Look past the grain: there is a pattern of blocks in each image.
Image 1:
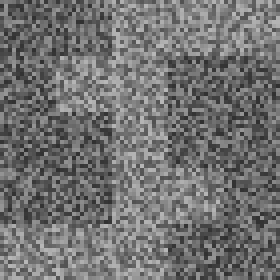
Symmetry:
the same after a half turn
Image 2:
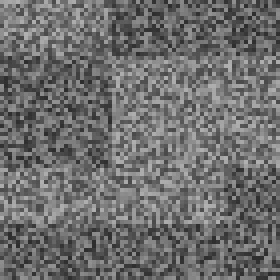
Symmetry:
no symmetry
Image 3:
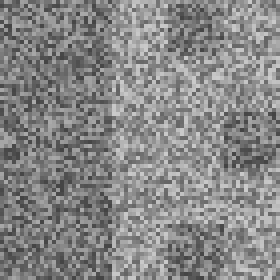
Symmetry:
top and bottom mirror each other
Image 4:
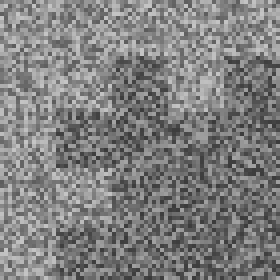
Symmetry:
mirrored about the diagonal from the top left
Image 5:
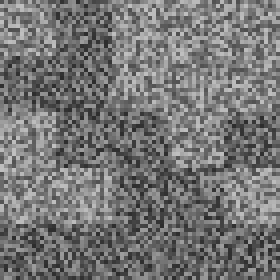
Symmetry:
no symmetry
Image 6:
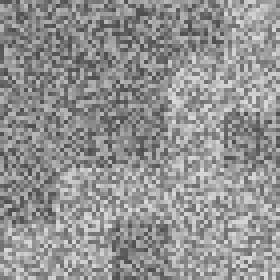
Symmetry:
mirrored about the diagonal from the top left
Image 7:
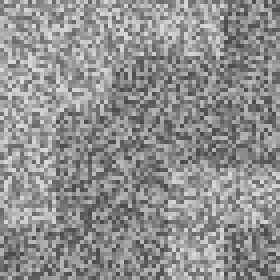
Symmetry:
mirrored about the diagonal from the top left
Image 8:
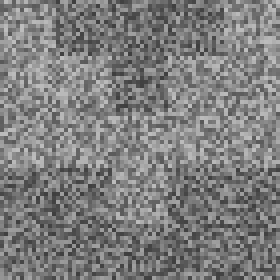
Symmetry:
left and right mirror each other
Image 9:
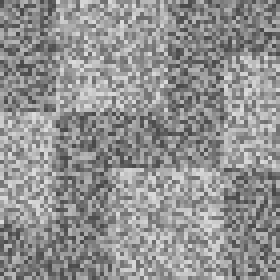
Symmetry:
the same after a half turn
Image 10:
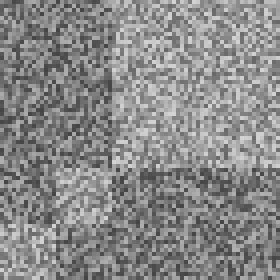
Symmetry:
mirrored about the diagonal from the bottom left
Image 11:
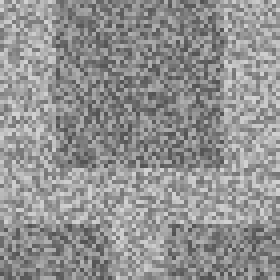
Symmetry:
left and right mirror each other
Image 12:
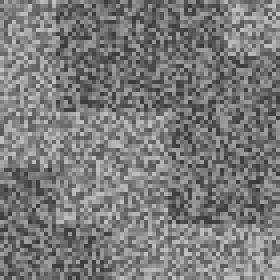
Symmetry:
mirrored about the diagonal from the bottom left
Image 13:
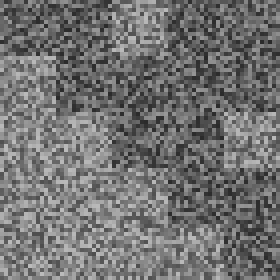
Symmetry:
mirrored about the diagonal from the bottom left
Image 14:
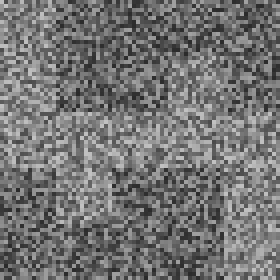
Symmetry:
the same after a half turn
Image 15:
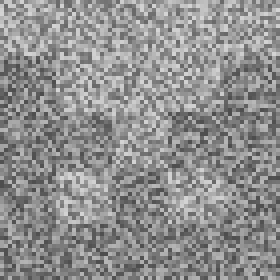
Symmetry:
left and right mirror each other
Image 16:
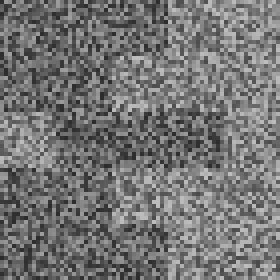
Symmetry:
top and bottom mirror each other
